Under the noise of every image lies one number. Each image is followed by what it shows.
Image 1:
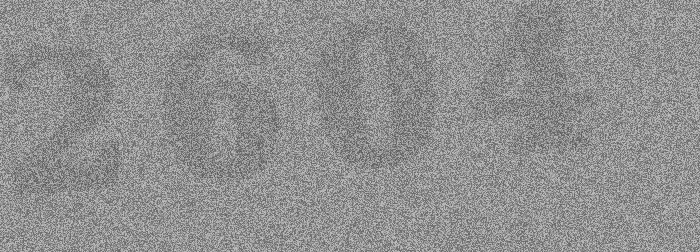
2604
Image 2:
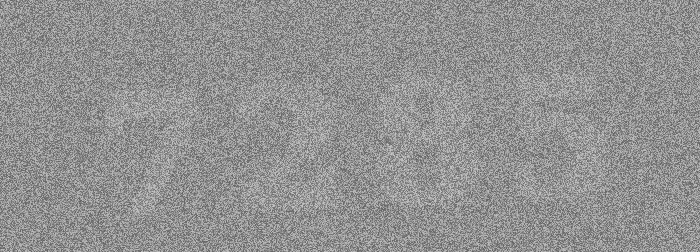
7285
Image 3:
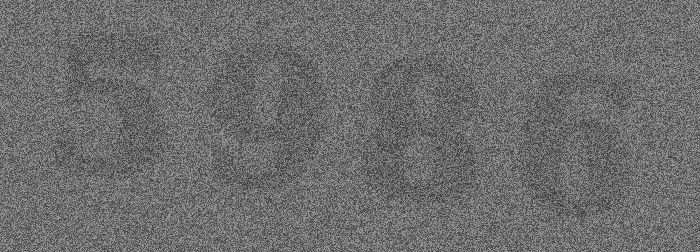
5986
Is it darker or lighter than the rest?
darker
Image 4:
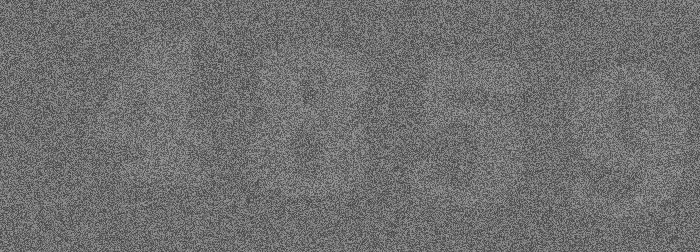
4859
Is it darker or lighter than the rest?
lighter
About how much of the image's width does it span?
nearly all
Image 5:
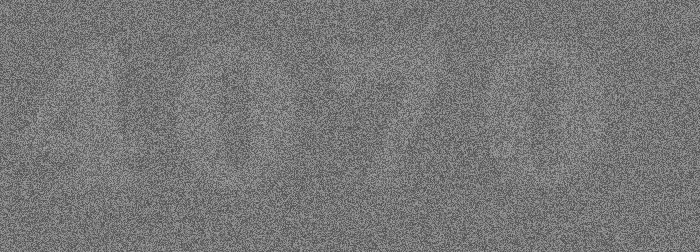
4070
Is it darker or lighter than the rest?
lighter
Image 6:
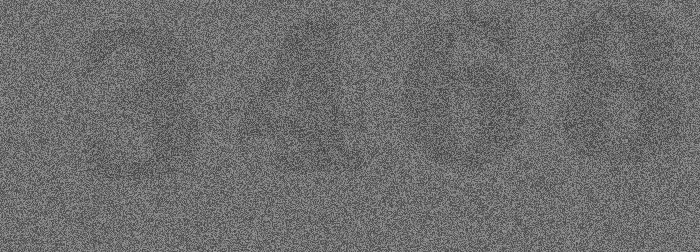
3468
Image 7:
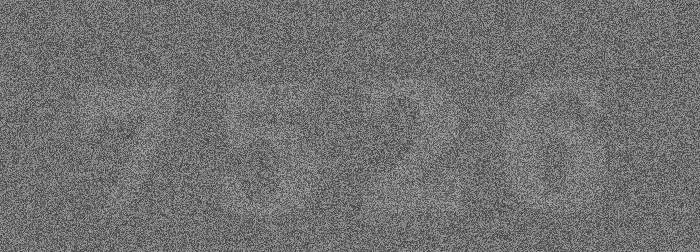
7526
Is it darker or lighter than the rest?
lighter
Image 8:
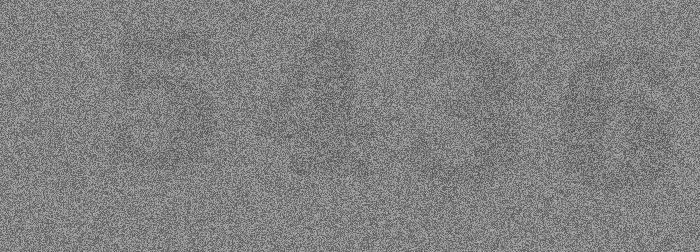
5436
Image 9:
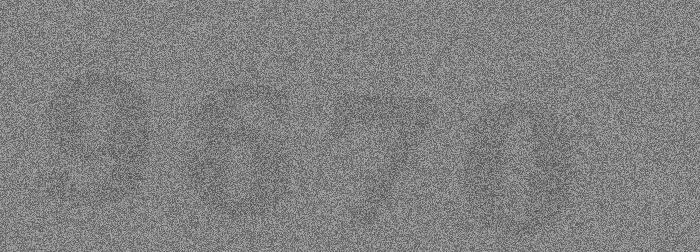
9670
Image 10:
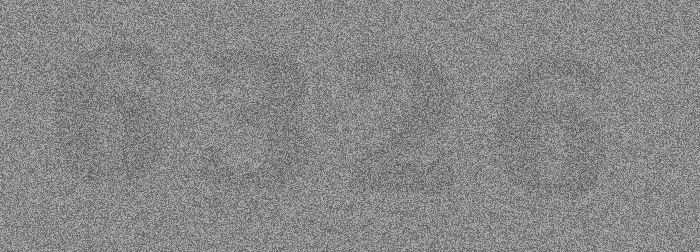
6326
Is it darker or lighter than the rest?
darker
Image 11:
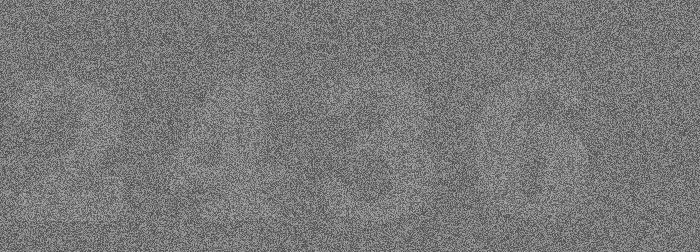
2436
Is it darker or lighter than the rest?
lighter
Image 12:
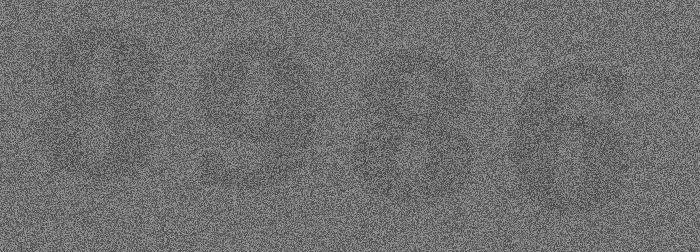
8986
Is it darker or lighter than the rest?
darker
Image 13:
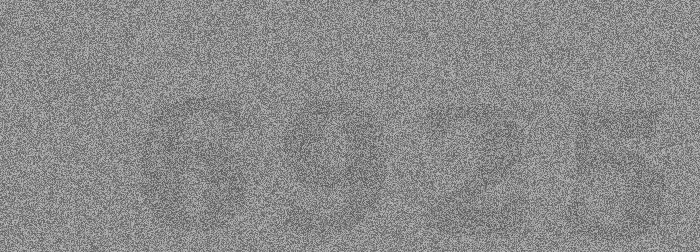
6925
